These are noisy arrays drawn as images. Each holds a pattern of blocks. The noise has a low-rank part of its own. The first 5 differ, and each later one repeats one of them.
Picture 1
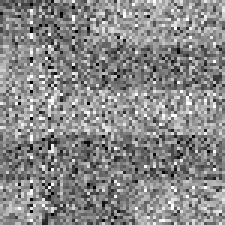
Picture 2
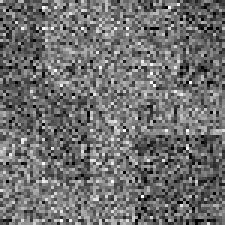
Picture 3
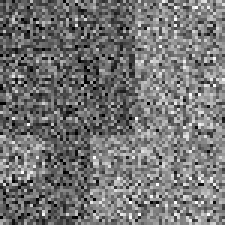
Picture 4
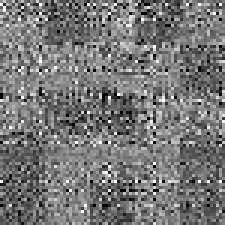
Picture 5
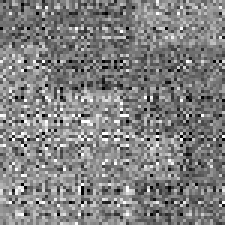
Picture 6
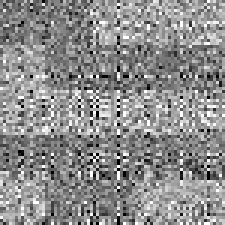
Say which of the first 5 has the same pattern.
1
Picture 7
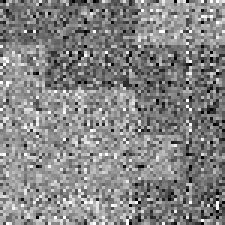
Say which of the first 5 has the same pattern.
5
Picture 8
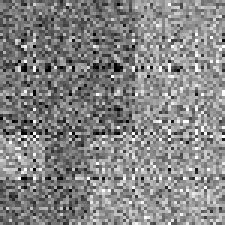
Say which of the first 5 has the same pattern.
3
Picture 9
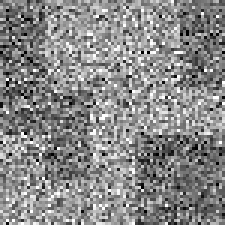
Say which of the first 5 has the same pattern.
2
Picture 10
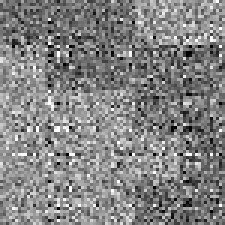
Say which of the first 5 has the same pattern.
5
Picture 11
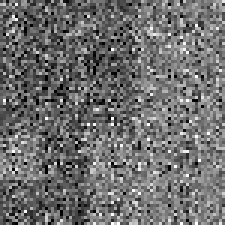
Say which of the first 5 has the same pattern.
3
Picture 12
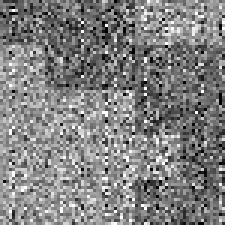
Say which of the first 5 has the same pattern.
5
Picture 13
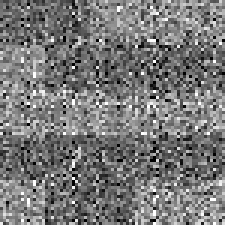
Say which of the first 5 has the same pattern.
1
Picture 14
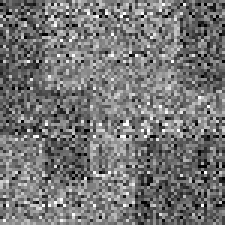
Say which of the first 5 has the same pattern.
2
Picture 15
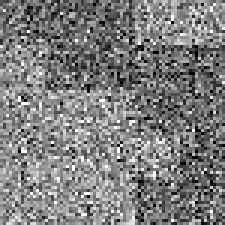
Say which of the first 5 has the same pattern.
5
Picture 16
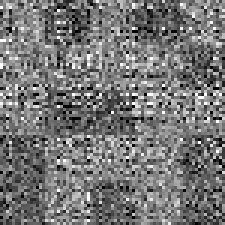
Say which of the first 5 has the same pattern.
4
